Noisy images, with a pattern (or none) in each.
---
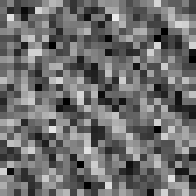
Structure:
diagonal stripes
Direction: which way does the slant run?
top left to bottom right
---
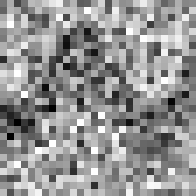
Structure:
a wavy band
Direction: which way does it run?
left to right
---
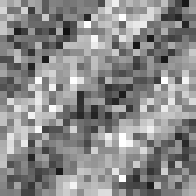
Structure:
diagonal stripes
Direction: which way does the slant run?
bottom left to top right
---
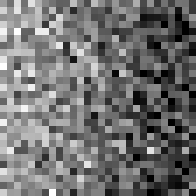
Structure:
a smooth slope
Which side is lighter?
left
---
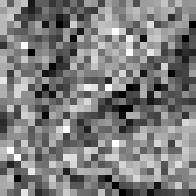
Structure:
spokes from one point
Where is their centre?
bottom left
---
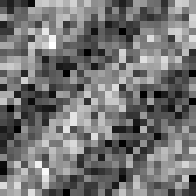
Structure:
diagonal stripes
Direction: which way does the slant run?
bottom left to top right
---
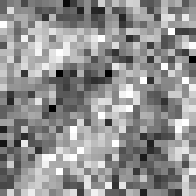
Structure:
spokes from one point
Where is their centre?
top right
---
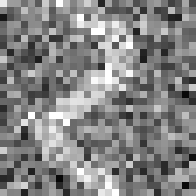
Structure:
a wavy band
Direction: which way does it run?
top to bottom
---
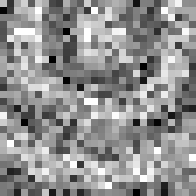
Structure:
rings round one point
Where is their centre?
top middle
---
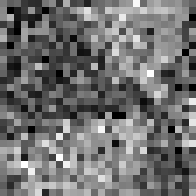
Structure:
spokes from one point
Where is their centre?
middle right
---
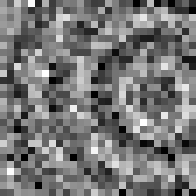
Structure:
rings round one point
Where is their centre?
middle right
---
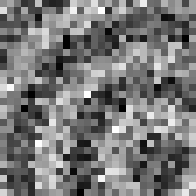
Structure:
rings round one point
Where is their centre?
bottom right
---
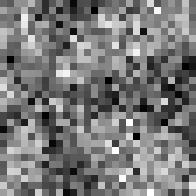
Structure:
spokes from one point
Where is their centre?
middle left
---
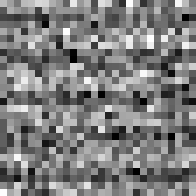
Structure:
horizontal stripes
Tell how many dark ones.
5
